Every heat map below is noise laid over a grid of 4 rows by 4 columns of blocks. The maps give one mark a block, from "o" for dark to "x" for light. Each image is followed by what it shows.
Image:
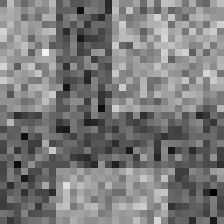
x o x x
x o x x
o o o o
o x x o
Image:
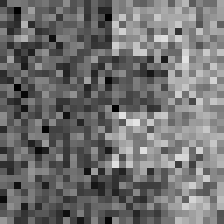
o o x x
o o o x
o o x x
o o o x
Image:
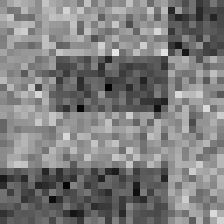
x x x o
x o o x
x x x x
o o o x
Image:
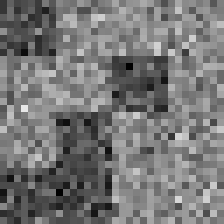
o x x x
x x o x
x o x x
o o x x
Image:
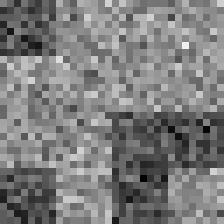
o x x x
x x x x
x x o o
o x o x
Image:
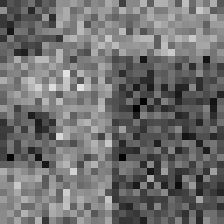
o x x x
x x o o
o x o o
x x o o
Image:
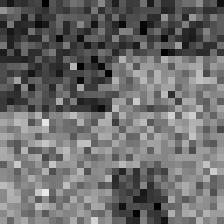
o o o o
o o x x
x x x x
x x o x
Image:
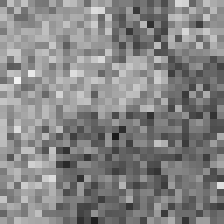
x x o x
x x x o
x o o o
x o o o
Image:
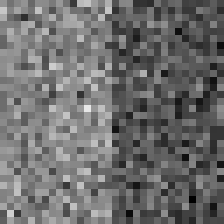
x x o o
x x o o
x x o o
x x o o
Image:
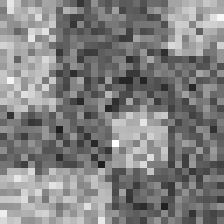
x o o x
x o o o
o o x o
x x o o
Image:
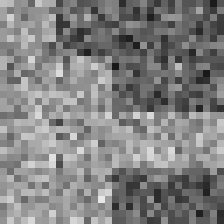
x o o o
x x o o
x x x x
x x o o
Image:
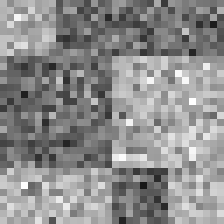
x o o o
o o x x
o o x x
x x o x
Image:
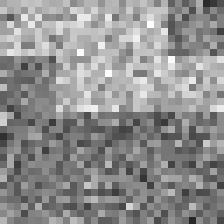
x x x o
o x x x
o o o o
o o o o
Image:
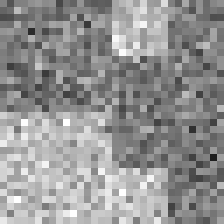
o o x o
o o o o
x x o o
x x x o
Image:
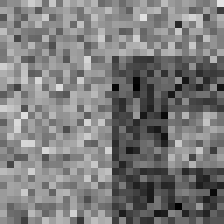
x x x x
x x o o
x x o x
x x o o
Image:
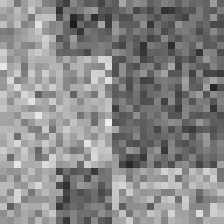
x o o o
x x o o
x x o o
x o x x
